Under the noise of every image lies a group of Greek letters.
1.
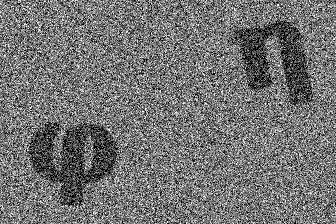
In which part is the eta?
top right
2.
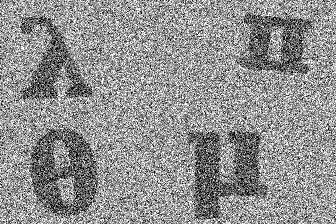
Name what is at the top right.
pi
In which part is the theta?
bottom left
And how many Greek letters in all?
4
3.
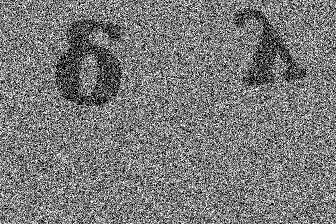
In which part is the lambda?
top right
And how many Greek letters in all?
2
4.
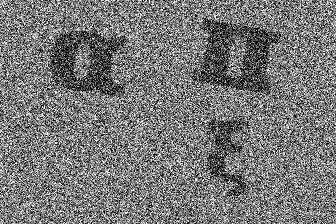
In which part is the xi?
bottom right
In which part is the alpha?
top left
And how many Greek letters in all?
3
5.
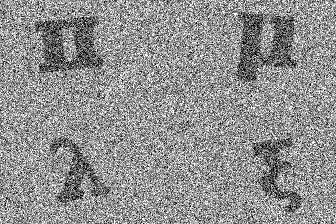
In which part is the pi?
top left
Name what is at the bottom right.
xi
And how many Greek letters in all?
4
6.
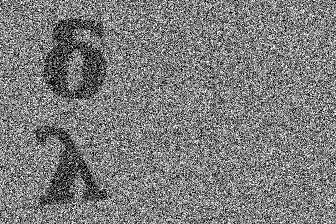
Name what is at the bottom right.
nothing
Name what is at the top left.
delta
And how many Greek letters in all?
2
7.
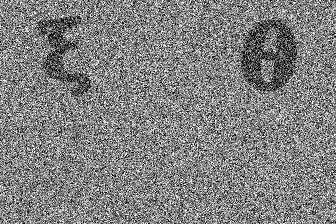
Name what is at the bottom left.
nothing
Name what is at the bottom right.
nothing
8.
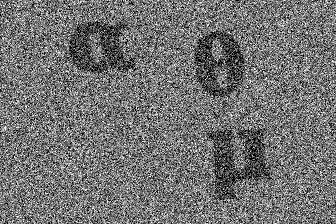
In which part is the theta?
top right
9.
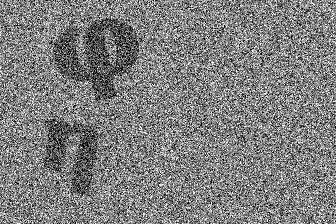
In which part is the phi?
top left
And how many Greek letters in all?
2
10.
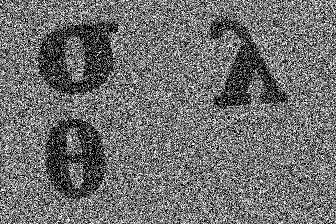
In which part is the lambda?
top right
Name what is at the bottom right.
nothing
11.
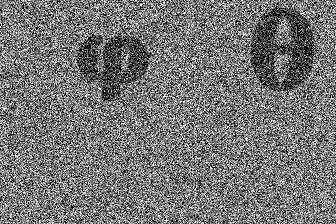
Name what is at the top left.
phi
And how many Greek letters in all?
2
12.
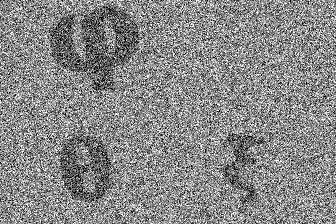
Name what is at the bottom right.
xi
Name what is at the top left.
phi
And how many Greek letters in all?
3
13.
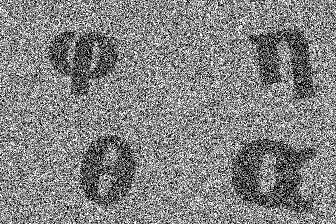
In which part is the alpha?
bottom right
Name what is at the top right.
eta
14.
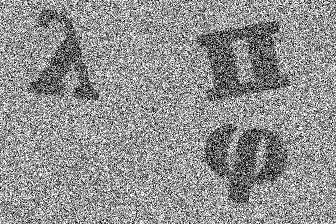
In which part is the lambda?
top left
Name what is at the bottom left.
nothing
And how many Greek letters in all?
3
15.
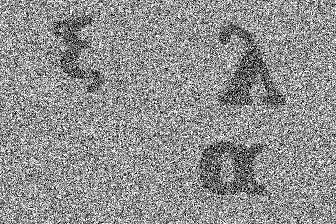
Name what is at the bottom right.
alpha
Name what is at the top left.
xi
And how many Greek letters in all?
3
